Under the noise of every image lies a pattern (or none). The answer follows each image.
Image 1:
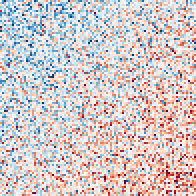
a smooth slope
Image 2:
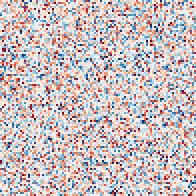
only noise
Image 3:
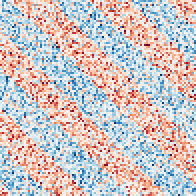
diagonal stripes
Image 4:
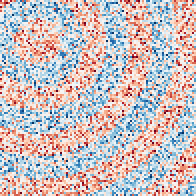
rings round one point
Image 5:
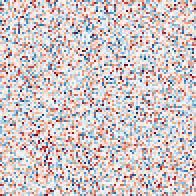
only noise
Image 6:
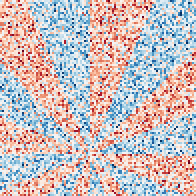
spokes from one point
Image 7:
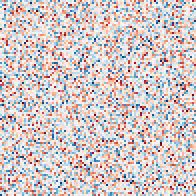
only noise
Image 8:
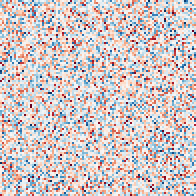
only noise
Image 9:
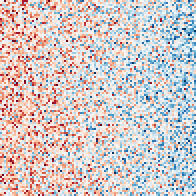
a smooth slope
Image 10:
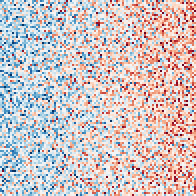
a smooth slope
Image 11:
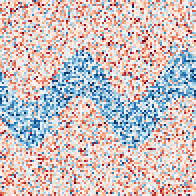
a wavy band
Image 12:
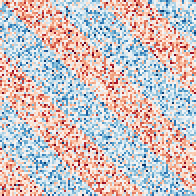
diagonal stripes
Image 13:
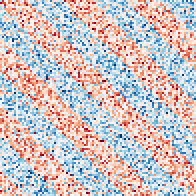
diagonal stripes
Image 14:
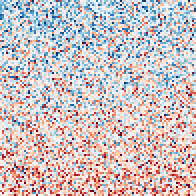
a smooth slope
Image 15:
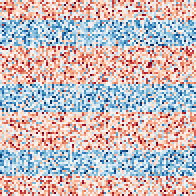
horizontal stripes
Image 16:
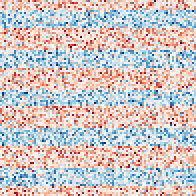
horizontal stripes
